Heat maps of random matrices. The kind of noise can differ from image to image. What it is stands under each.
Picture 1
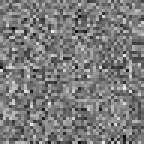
low rank plus noise
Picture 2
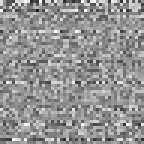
rows of uneven size
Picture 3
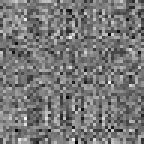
low rank plus noise
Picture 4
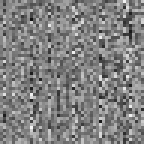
columns of uneven size
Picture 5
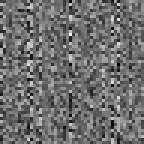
columns of uneven size
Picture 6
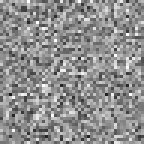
low rank plus noise
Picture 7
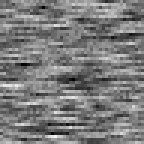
streaked along the rows
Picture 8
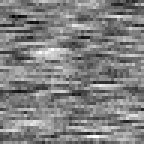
streaked along the rows
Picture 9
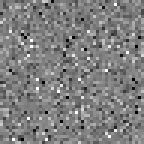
heavy tails
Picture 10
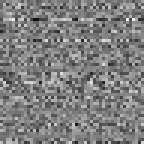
rows of uneven size
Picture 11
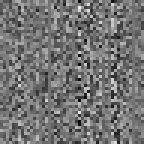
columns of uneven size
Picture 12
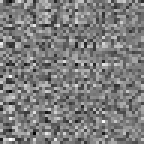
low rank plus noise
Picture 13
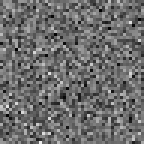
independent entries
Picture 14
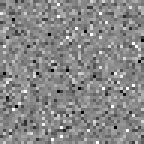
heavy tails
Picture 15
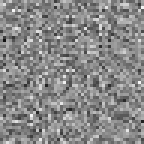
low rank plus noise
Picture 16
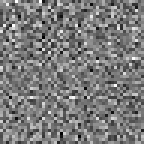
low rank plus noise
